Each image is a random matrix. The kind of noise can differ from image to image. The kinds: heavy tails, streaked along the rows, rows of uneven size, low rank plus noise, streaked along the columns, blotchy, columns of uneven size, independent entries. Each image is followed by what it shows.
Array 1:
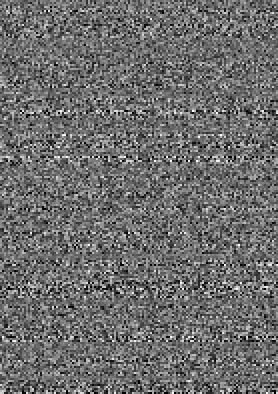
rows of uneven size
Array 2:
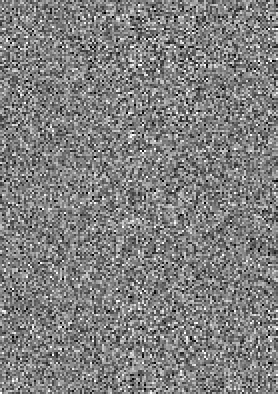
low rank plus noise
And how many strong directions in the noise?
two
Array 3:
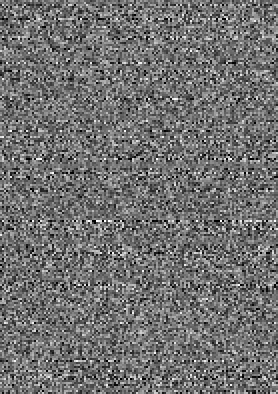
rows of uneven size
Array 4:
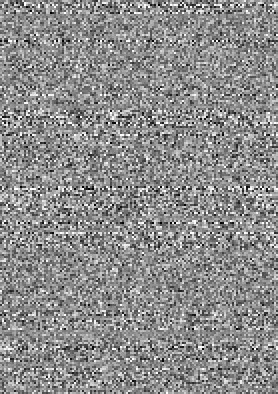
rows of uneven size
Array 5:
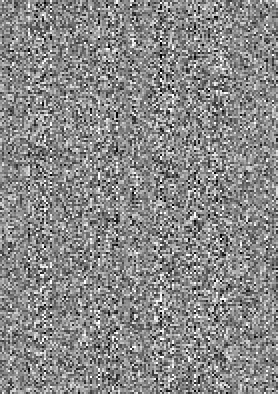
columns of uneven size
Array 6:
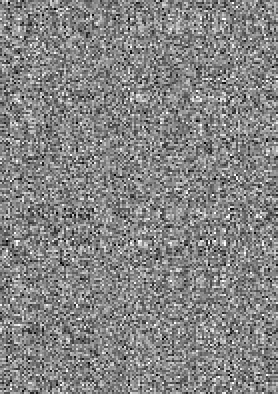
low rank plus noise
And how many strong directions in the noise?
two
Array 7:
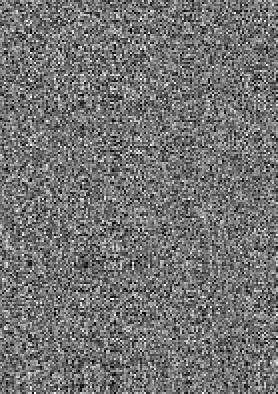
low rank plus noise
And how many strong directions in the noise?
two
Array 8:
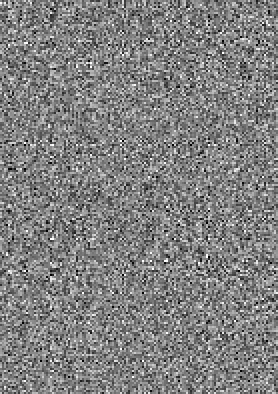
low rank plus noise
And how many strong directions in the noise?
five to eight
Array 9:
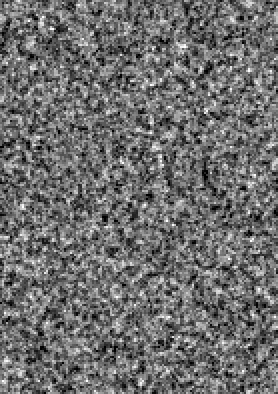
blotchy
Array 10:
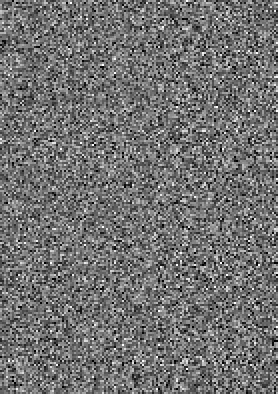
low rank plus noise
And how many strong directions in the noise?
five to eight
